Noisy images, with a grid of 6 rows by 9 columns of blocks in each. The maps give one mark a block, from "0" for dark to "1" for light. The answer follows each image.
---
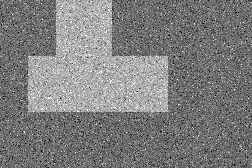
0 0 1 1 0 0 0 0 0
0 0 1 1 0 0 0 0 0
0 1 1 1 1 1 0 0 0
0 1 1 1 1 1 0 0 0
0 0 0 0 0 0 0 0 0
0 0 0 0 0 0 0 0 0
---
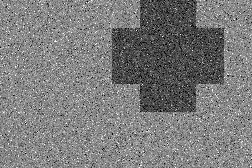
1 1 1 1 1 0 0 1 1
1 1 1 1 0 0 0 0 1
1 1 1 1 0 0 0 0 1
1 1 1 1 1 0 0 1 1
1 1 1 1 1 1 1 1 1
1 1 1 1 1 1 1 1 1
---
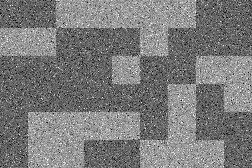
0 0 1 1 1 1 1 0 0
1 1 0 0 0 1 0 0 0
0 0 0 0 1 0 0 1 1
0 0 0 0 0 0 1 0 1
0 1 1 1 1 0 1 0 0
0 1 1 0 0 1 1 1 0
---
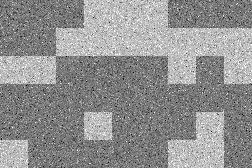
0 0 0 1 1 1 0 0 0
0 0 1 1 1 1 1 1 1
1 1 0 0 0 0 1 0 1
0 0 0 0 0 0 0 0 0
0 0 0 1 0 0 0 1 0
1 0 0 0 0 0 1 1 0
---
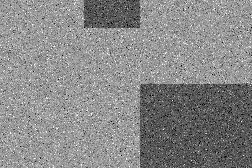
1 1 1 0 0 1 1 1 1
1 1 1 1 1 1 1 1 1
1 1 1 1 1 1 1 1 1
1 1 1 1 1 0 0 0 0
1 1 1 1 1 0 0 0 0
1 1 1 1 1 0 0 0 0
